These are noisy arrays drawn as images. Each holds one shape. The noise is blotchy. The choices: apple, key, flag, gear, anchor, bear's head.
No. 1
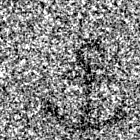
dark anchor
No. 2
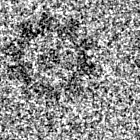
dark gear
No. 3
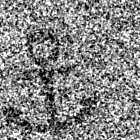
dark anchor
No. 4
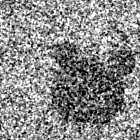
dark bear's head
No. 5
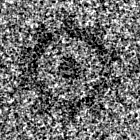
dark gear
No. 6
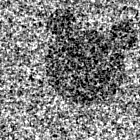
dark bear's head
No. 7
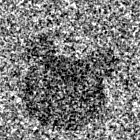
dark bear's head
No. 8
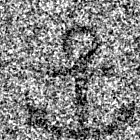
dark anchor
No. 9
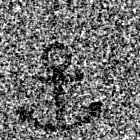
dark anchor
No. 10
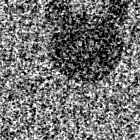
dark bear's head
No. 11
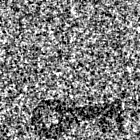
dark key
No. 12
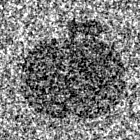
dark apple
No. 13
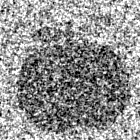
dark apple
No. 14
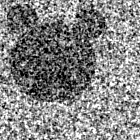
dark bear's head
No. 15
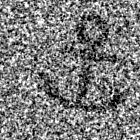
dark anchor
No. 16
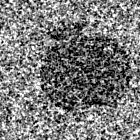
dark apple
